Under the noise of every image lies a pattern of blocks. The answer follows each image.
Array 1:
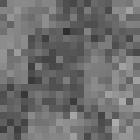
no symmetry
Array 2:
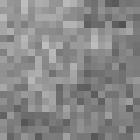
mirrored about the diagonal from the top left
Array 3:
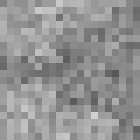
top and bottom mirror each other
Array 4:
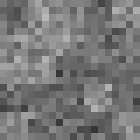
mirrored about the diagonal from the top left
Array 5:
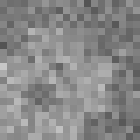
mirrored about the diagonal from the bottom left
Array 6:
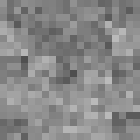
left and right mirror each other
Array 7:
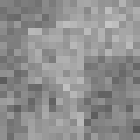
no symmetry
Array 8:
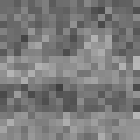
left and right mirror each other
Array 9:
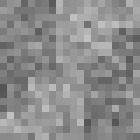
the same after a half turn
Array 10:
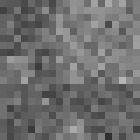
mirrored about the diagonal from the bottom left
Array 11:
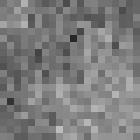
mirrored about the diagonal from the top left
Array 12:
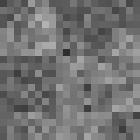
mirrored about the diagonal from the top left
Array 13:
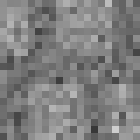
the same after a half turn
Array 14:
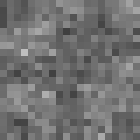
mirrored about the diagonal from the bottom left
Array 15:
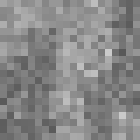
no symmetry
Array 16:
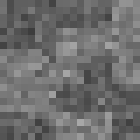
no symmetry
